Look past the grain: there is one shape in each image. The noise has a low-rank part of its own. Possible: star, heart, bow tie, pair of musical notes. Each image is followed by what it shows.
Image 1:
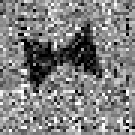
bow tie
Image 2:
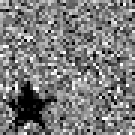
star
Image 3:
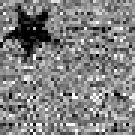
star
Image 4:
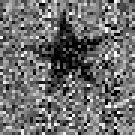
star
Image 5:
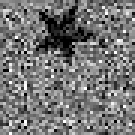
star
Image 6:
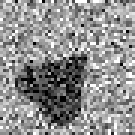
heart
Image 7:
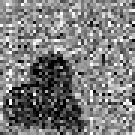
heart
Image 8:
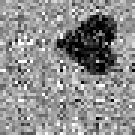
heart
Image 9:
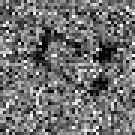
pair of musical notes
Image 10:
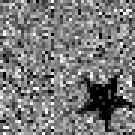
star
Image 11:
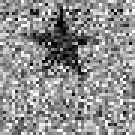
star
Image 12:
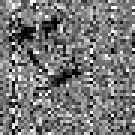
pair of musical notes
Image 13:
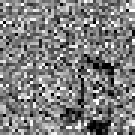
pair of musical notes
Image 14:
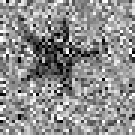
star
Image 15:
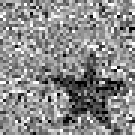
star
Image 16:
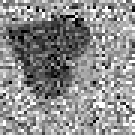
heart
